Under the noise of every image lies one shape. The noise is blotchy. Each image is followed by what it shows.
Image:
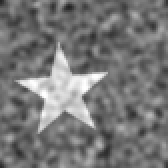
star
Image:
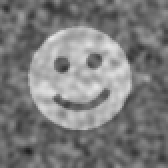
smiling face
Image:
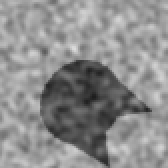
cat's head
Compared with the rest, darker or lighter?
darker
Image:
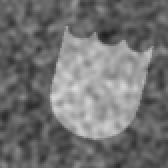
ghost
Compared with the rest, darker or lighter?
lighter
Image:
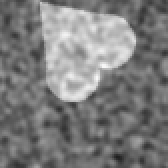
heart
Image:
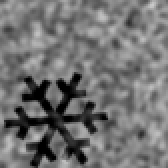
snowflake
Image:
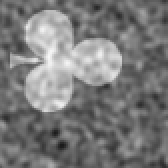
club
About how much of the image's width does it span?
two thirds
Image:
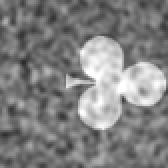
club
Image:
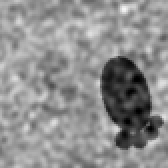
footprint
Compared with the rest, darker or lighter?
darker
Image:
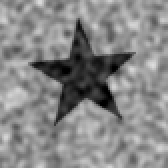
star
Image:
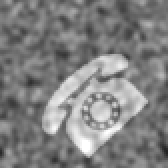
telephone
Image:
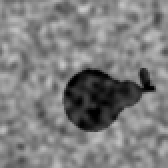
pear
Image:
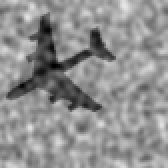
airplane
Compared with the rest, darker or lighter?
darker
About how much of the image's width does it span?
two thirds
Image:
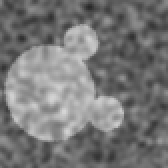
bear's head
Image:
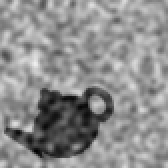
teapot
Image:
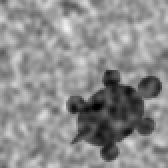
turtle
